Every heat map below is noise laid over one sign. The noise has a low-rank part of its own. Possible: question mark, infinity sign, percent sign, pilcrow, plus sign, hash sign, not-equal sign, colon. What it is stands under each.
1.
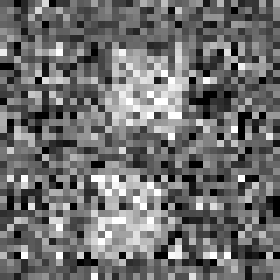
colon
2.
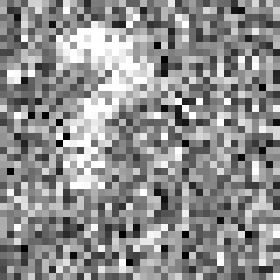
question mark
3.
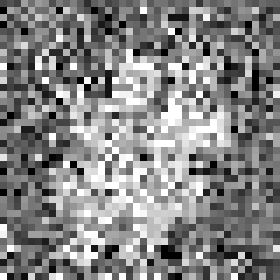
hash sign
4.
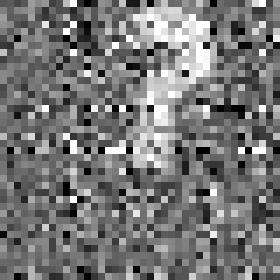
question mark
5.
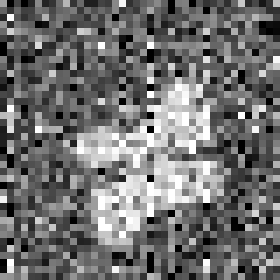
not-equal sign
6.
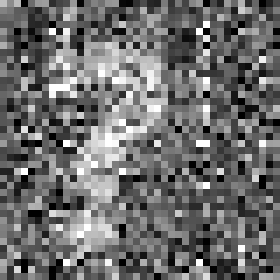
question mark
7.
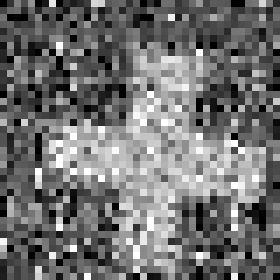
plus sign
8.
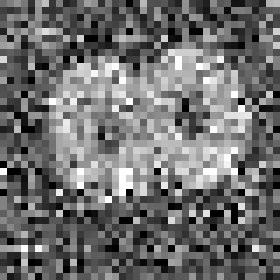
infinity sign
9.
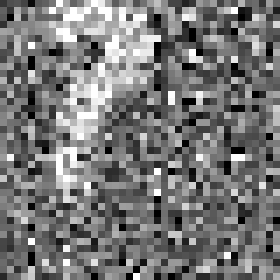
question mark
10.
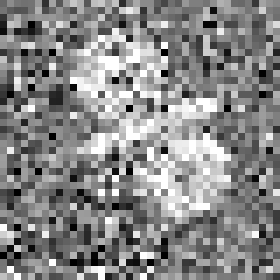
percent sign
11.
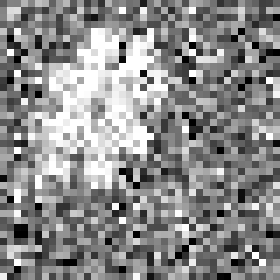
hash sign
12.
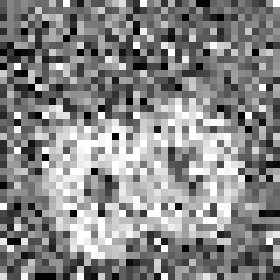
infinity sign
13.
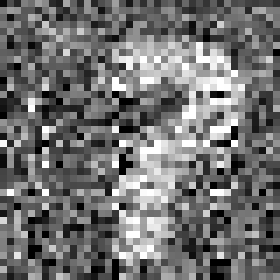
question mark
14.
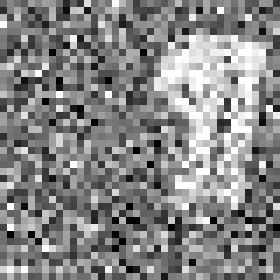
pilcrow
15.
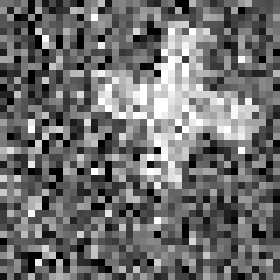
plus sign
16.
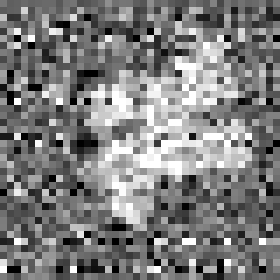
not-equal sign
